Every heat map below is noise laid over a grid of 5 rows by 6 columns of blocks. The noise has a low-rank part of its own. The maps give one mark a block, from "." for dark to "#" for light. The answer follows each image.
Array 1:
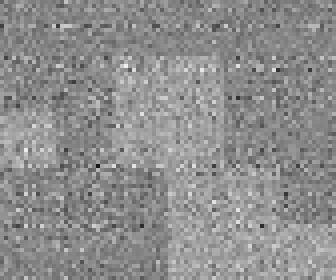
. . . . . .
. . # # . .
# . # # . .
. . . # # .
. . . # # #
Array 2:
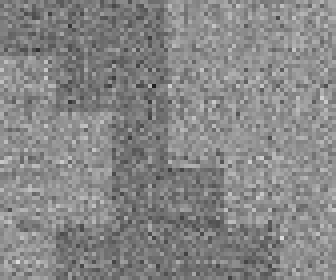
. . . # # #
# . . # # #
# # . # # #
# # . . # #
# . . . . #
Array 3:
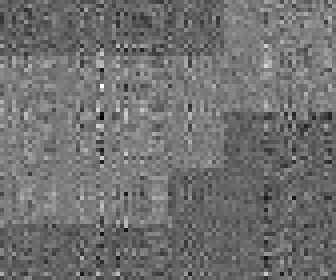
. . . . # #
# # # # # #
# # # # . .
# # # . . .
. . . . . .
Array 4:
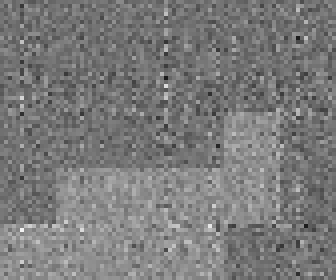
. . . . . .
. . . . . .
. . . . # .
. # # # # .
# # # # . .
